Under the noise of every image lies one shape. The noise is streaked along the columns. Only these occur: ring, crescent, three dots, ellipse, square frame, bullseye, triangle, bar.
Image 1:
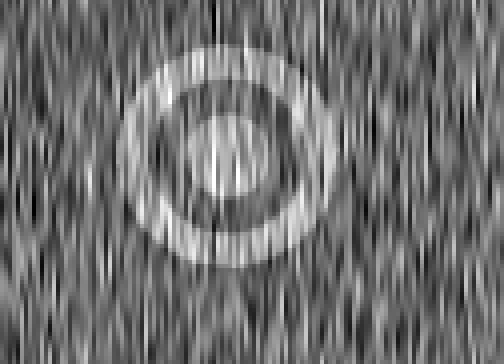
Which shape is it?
bullseye
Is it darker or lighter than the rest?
lighter
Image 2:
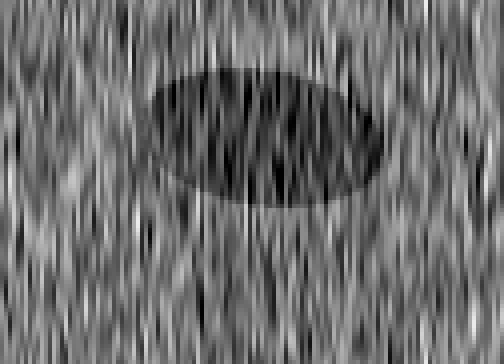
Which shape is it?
ellipse
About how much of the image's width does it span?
half
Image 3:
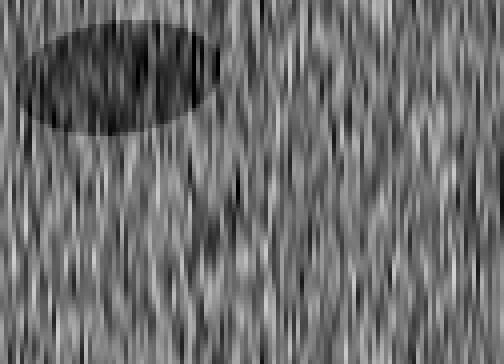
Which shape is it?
ellipse
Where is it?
top left
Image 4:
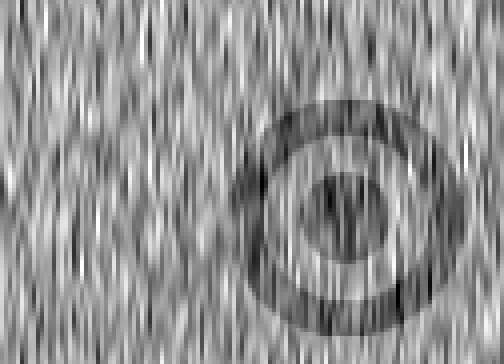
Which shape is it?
bullseye
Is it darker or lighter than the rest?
darker
